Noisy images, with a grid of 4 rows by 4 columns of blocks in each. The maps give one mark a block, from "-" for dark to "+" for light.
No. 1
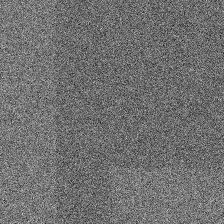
+---
+---
+---
+-++
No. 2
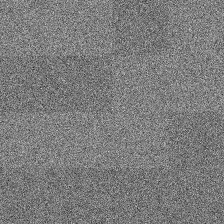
++-+
--++
+++-
----
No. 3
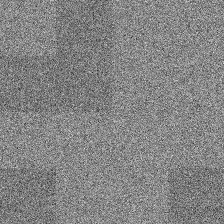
+-++
--++
++++
-++-
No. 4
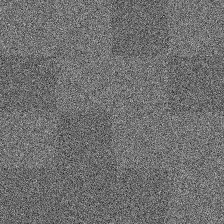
++-+
-++-
+-++
---+
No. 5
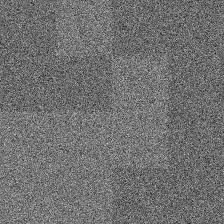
-+--
--+-
+++-
++--
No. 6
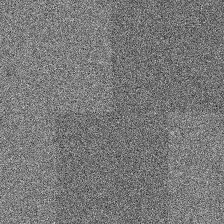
++--
++--
+--+
+--+
